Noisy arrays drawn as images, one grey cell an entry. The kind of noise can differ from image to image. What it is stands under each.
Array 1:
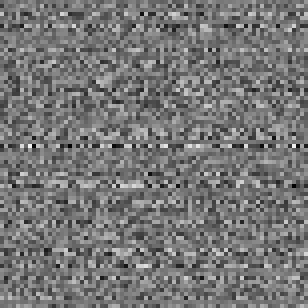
rows of uneven size
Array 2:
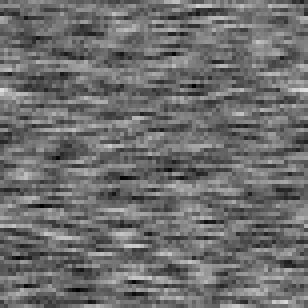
streaked along the rows
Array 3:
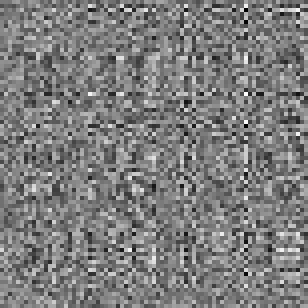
low rank plus noise
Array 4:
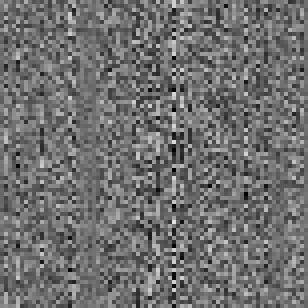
columns of uneven size
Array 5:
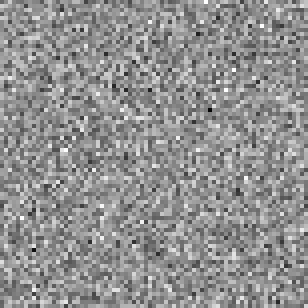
independent entries
